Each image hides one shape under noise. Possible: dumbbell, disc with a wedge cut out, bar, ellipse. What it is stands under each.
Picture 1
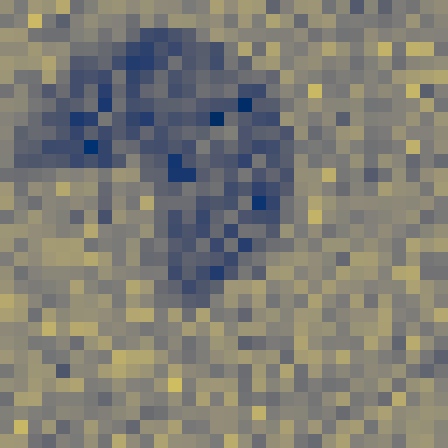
dark disc with a wedge cut out
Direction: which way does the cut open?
down and left
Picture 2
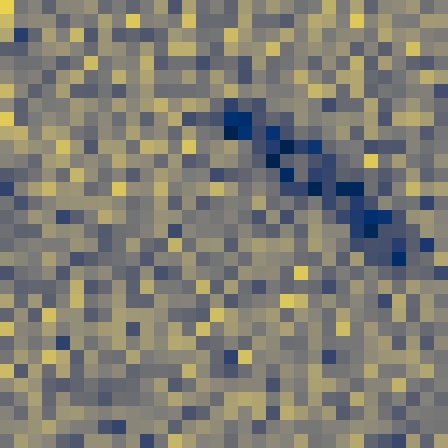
dark bar
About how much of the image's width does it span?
half
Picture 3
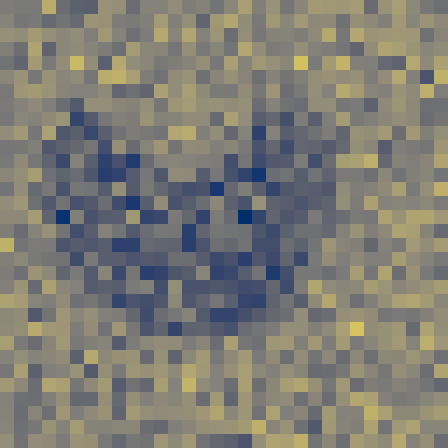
dark disc with a wedge cut out
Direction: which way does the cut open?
up
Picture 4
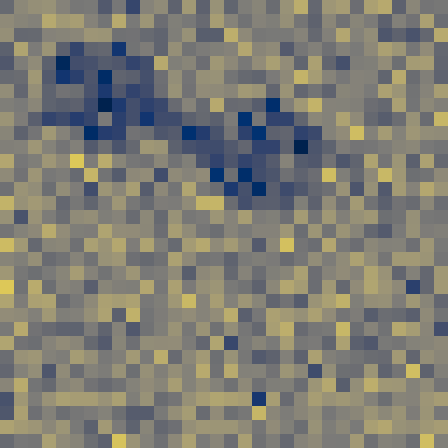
dark dumbbell
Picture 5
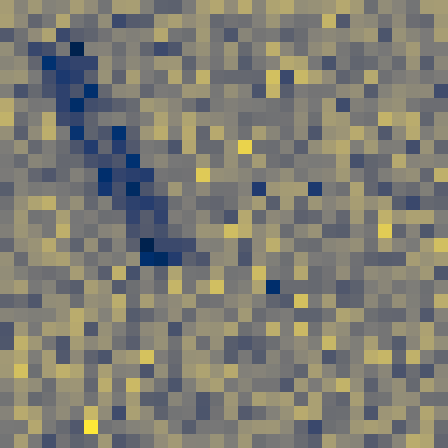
dark bar
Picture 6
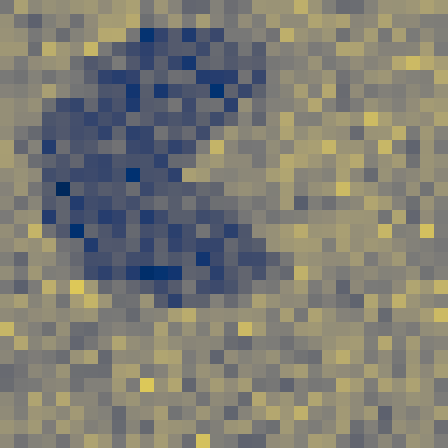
dark disc with a wedge cut out
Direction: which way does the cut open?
right
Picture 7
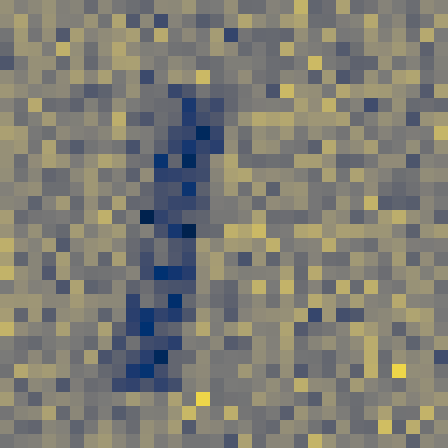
dark bar
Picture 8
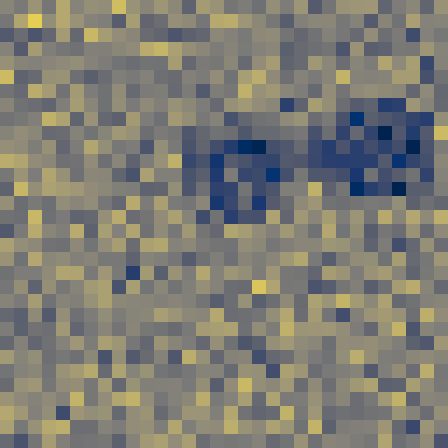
dark dumbbell
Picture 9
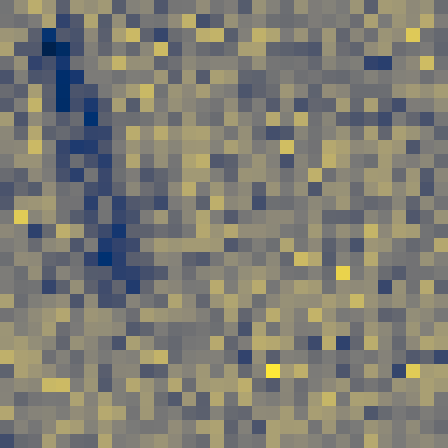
dark bar
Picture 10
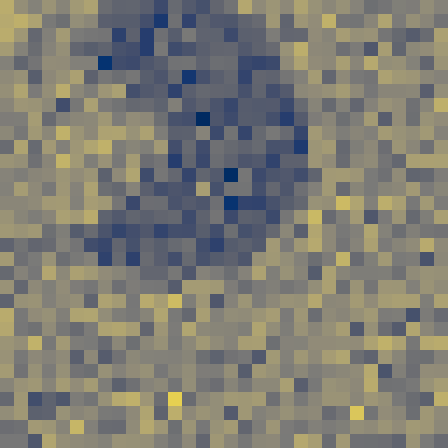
dark disc with a wedge cut out
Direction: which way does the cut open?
left
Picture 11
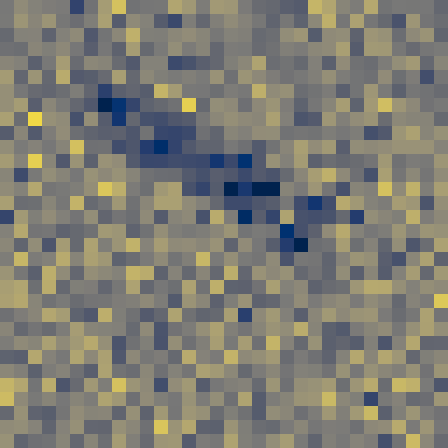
dark bar
